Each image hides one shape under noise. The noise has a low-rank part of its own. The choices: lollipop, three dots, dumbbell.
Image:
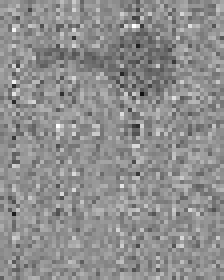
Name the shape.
lollipop
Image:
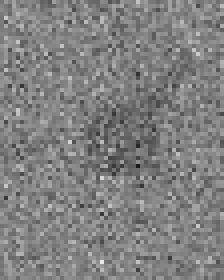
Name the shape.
lollipop
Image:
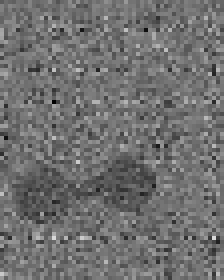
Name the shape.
dumbbell
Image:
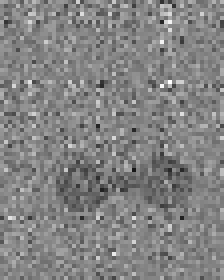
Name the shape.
dumbbell
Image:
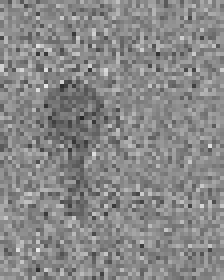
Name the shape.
lollipop
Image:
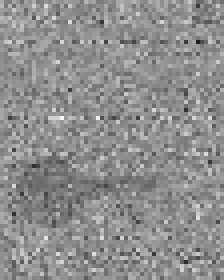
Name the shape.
lollipop
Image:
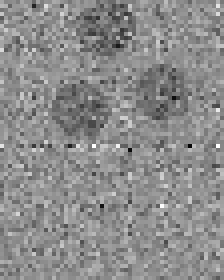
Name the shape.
three dots
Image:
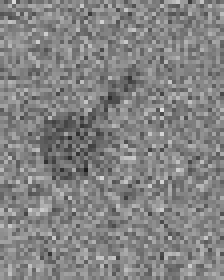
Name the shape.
lollipop
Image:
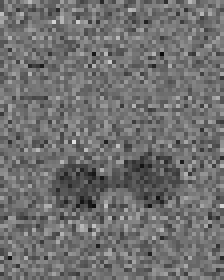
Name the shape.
dumbbell
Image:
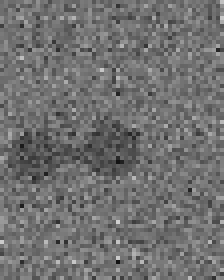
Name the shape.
dumbbell
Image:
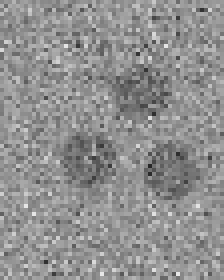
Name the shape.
three dots
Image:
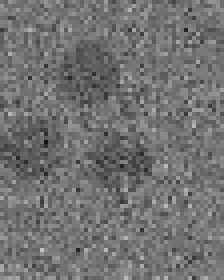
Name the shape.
three dots
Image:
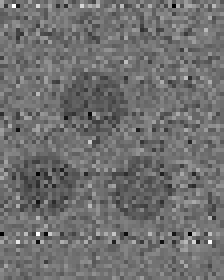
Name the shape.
three dots
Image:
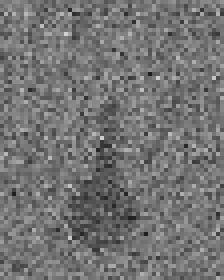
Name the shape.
lollipop
